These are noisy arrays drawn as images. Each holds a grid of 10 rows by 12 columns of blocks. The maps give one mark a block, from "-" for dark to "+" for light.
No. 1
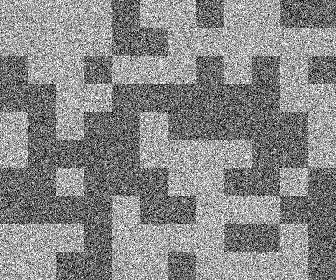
++++-++-++--
++++--++++++
-++-+++-+-+-
--++------++
+-+--+-----+
+----++++--+
--+---++--+-
----+--+++--
+++-++++--+-
++--++-++++-
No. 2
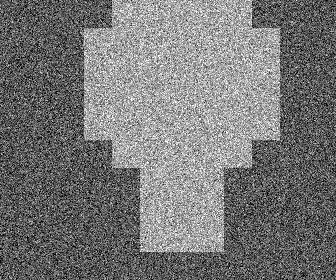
----+++++---
---+++++++--
---+++++++--
---+++++++--
---+++++++--
----+++++---
-----+++----
-----+++----
-----+++----
------------
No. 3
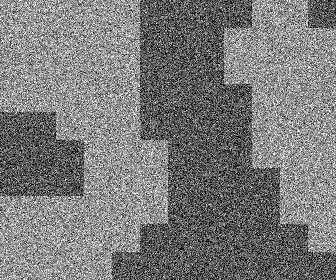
+++++----++-
+++++---++++
+++++---++++
+++++----+++
--+++----+++
---+++---+++
---+++----++
++++++----++
+++++------+
++++--------
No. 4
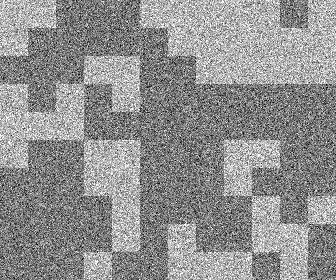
++---+++++-+
+-----++++++
---++--+++++
+-+-+-------
+++---------
+--++---++--
---++---+---
----+----+-+
----+-+--++-
---+--+++-+-
